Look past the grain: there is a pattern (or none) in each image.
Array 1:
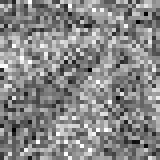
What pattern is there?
spokes from one point
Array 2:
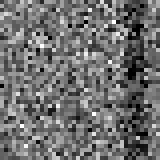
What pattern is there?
one vertical stripe
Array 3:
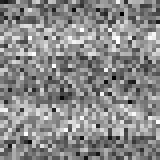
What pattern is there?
horizontal stripes
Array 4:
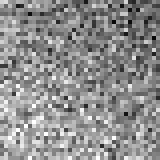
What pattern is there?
a smooth slope
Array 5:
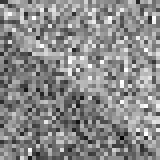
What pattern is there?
a sharp edge
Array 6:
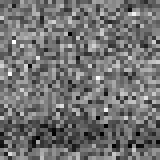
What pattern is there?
one horizontal stripe
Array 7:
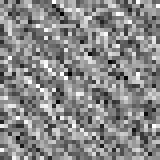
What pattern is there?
diagonal stripes
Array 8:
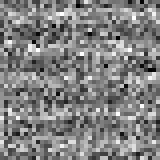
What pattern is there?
horizontal stripes
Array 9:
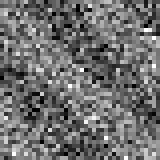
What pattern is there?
diagonal stripes
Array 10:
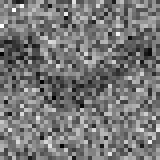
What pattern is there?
a wavy band
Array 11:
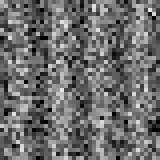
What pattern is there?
vertical stripes
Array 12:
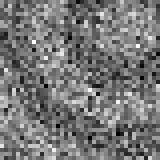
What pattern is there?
rings round one point
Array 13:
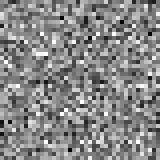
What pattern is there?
only noise
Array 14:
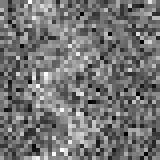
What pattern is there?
a wavy band
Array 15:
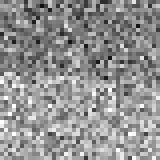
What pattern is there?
a sharp edge
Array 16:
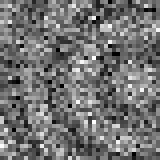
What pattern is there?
rings round one point
